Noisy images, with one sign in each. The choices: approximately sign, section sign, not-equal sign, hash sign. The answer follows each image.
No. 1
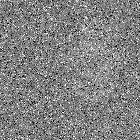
section sign
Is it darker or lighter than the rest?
lighter
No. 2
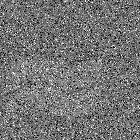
approximately sign
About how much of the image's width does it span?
two thirds
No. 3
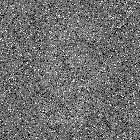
section sign
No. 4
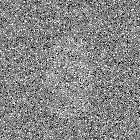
section sign
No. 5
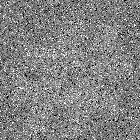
hash sign
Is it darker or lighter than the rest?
lighter
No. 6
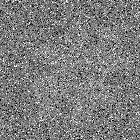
hash sign
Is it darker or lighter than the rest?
lighter
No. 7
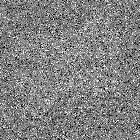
not-equal sign
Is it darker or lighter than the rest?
lighter
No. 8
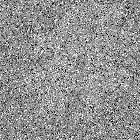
hash sign
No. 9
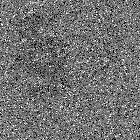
section sign
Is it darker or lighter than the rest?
darker
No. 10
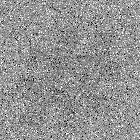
hash sign
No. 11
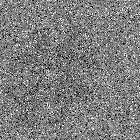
hash sign
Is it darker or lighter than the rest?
darker
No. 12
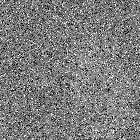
section sign
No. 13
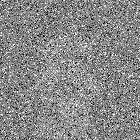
section sign
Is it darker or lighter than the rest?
lighter
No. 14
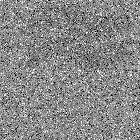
approximately sign
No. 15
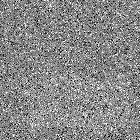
approximately sign
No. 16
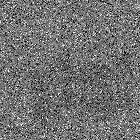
approximately sign
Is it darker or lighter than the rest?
darker
